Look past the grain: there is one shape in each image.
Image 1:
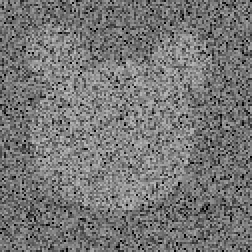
bear's head
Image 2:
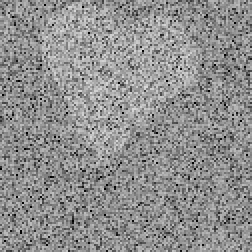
heart
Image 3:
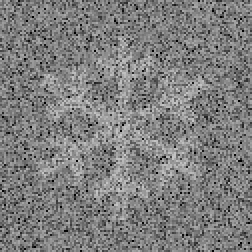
snowflake
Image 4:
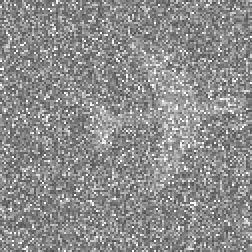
airplane
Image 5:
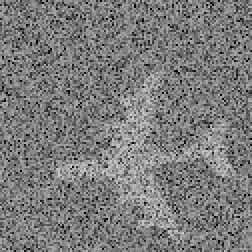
airplane
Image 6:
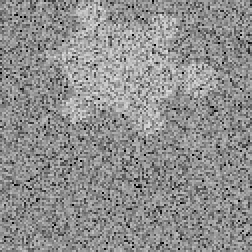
turtle
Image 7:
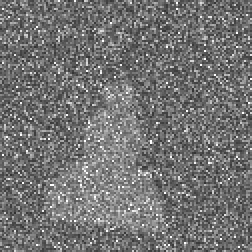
chess pawn
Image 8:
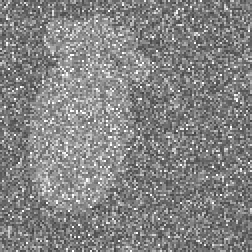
footprint
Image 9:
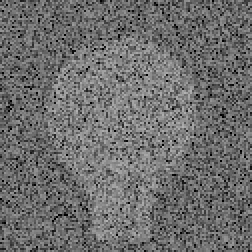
light bulb
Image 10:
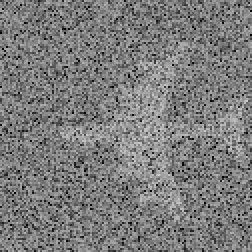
airplane
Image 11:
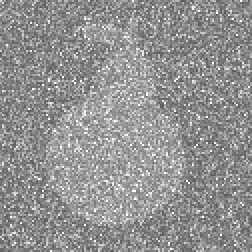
pear
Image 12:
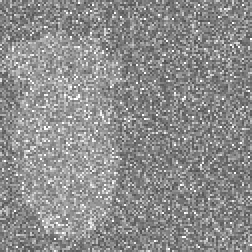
footprint
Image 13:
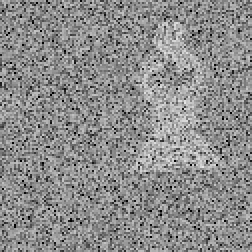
chess bishop
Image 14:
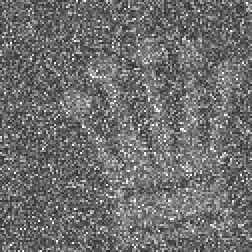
chess queen
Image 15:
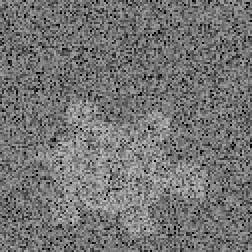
turtle
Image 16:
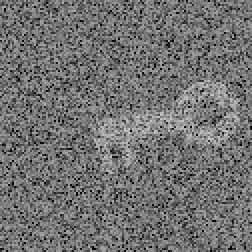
key
